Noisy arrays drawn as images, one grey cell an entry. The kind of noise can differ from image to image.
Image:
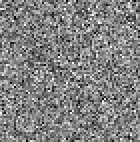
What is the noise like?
independent entries
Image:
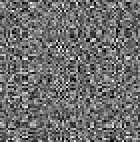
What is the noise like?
low rank plus noise
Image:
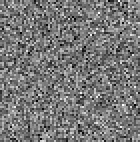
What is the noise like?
independent entries
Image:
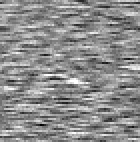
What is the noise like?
streaked along the rows
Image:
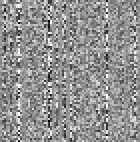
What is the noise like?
columns of uneven size
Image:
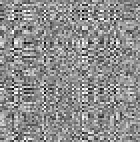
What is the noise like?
low rank plus noise
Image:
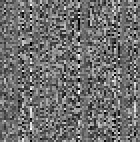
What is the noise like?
columns of uneven size
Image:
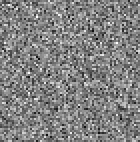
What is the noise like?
independent entries
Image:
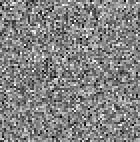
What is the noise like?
independent entries
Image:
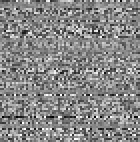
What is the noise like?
rows of uneven size
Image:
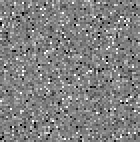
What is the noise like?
heavy tails
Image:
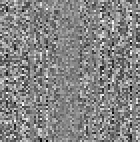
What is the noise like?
columns of uneven size
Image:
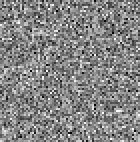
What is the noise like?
independent entries
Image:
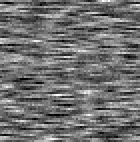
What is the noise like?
streaked along the rows
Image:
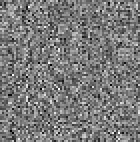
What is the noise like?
low rank plus noise
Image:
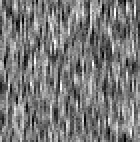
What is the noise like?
streaked along the columns
